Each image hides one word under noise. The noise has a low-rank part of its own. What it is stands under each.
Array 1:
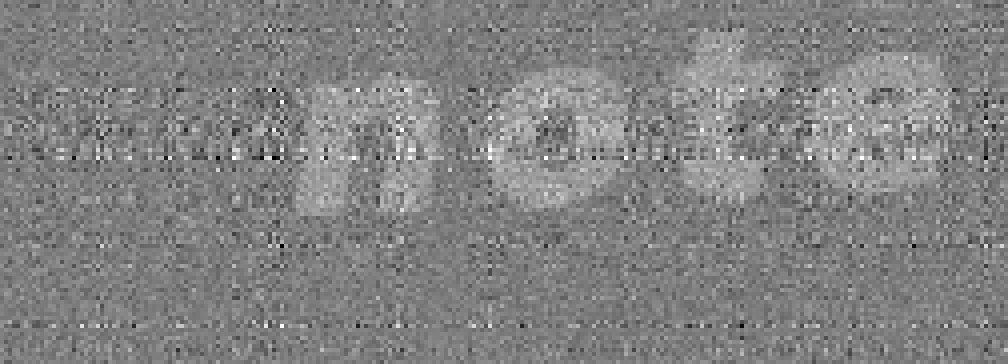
note
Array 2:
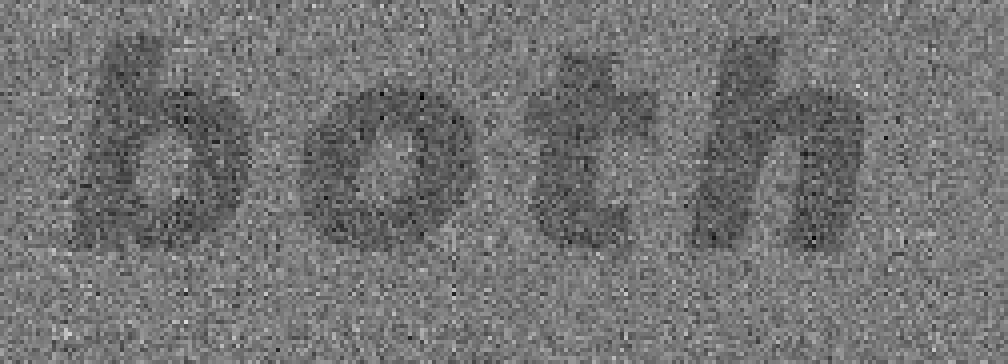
both
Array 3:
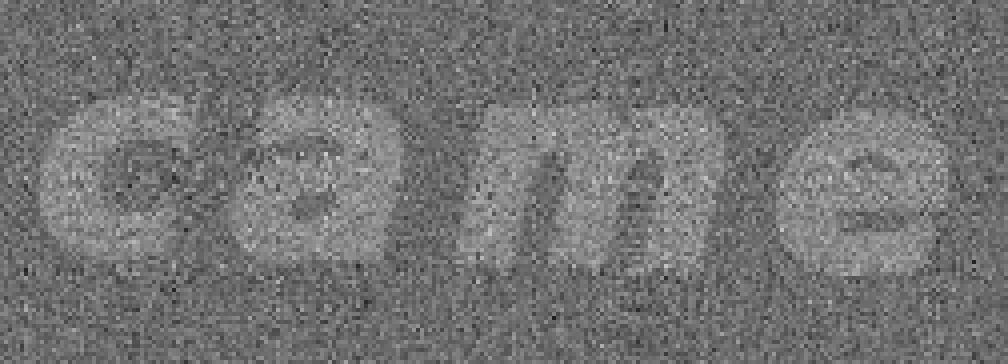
came
